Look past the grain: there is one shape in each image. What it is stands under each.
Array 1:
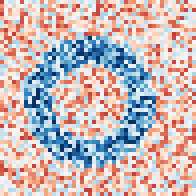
ring
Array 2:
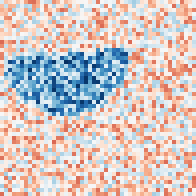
half disc
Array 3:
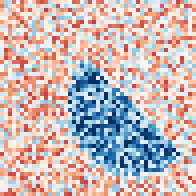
half disc
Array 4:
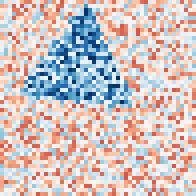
triangle
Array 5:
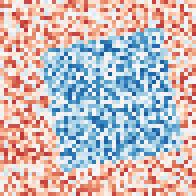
square
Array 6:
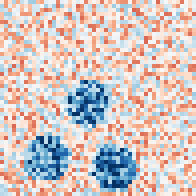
three dots
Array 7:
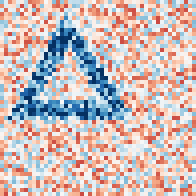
triangle frame
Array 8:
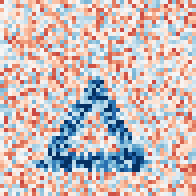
triangle frame
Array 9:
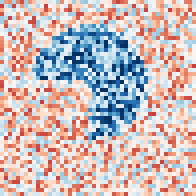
disc with a wedge cut out
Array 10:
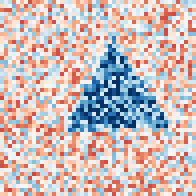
triangle
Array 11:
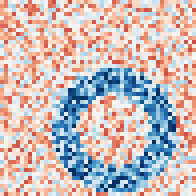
ring
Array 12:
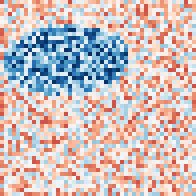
ellipse
